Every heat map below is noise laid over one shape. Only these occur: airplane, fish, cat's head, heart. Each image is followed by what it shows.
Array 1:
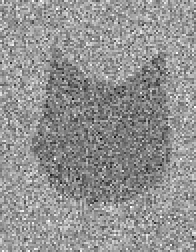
cat's head
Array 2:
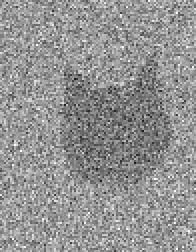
cat's head
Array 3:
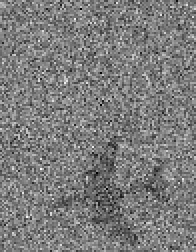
airplane
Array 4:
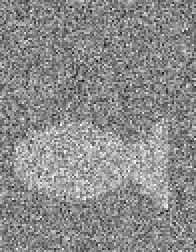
fish
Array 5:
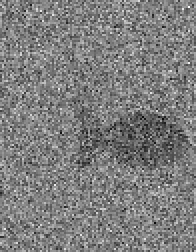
fish
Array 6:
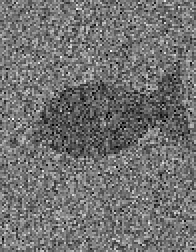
fish
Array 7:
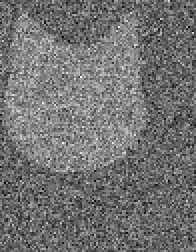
cat's head
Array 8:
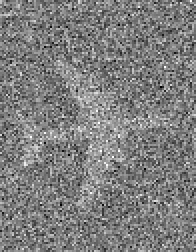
airplane
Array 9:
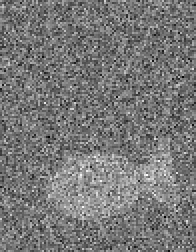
fish
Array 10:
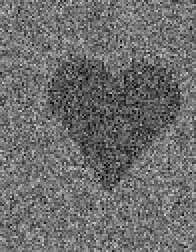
heart
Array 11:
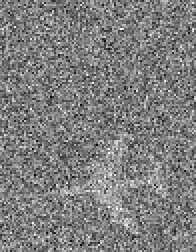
airplane
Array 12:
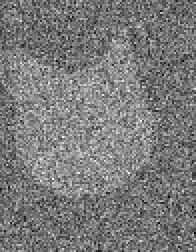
cat's head
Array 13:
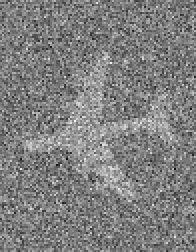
airplane
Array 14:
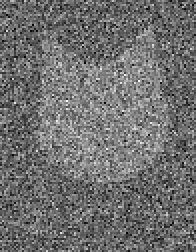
cat's head
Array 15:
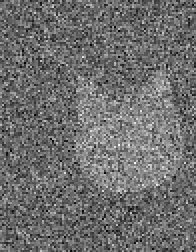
cat's head
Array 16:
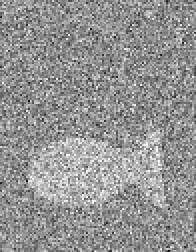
fish
